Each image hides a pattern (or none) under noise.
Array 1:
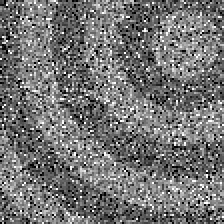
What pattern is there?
rings round one point
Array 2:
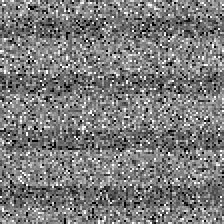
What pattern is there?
horizontal stripes
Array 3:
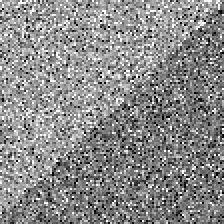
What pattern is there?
a sharp edge
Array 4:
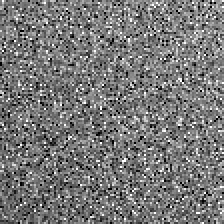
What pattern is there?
a smooth slope
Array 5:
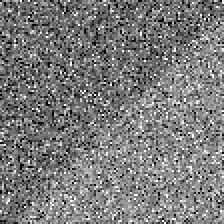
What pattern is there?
a sharp edge
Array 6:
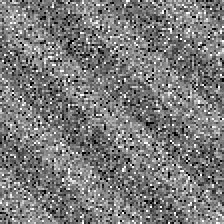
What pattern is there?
diagonal stripes
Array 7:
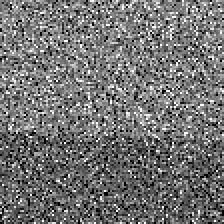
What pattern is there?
a sharp edge
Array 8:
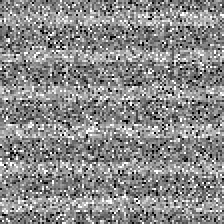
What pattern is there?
horizontal stripes
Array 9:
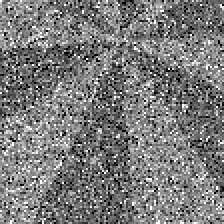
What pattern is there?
spokes from one point
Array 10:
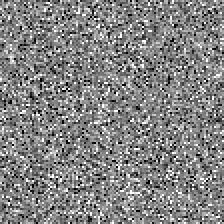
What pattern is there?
only noise
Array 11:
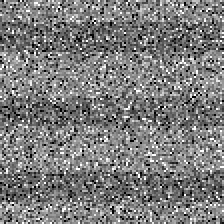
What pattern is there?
horizontal stripes
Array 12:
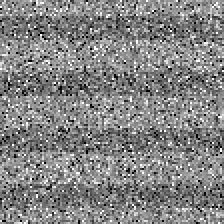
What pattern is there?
horizontal stripes
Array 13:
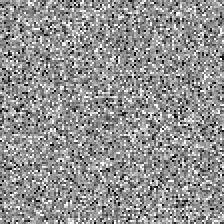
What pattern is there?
only noise
